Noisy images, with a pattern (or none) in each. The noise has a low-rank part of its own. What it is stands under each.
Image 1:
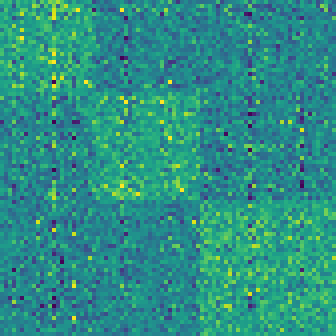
blocks along the diagonal
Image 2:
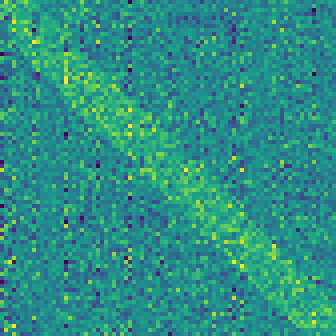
a diagonal band
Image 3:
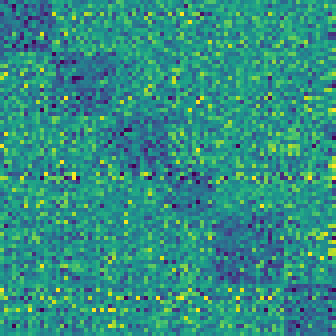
blocks along the diagonal
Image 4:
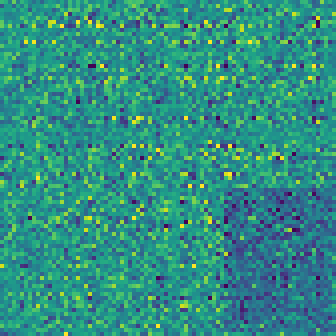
one block
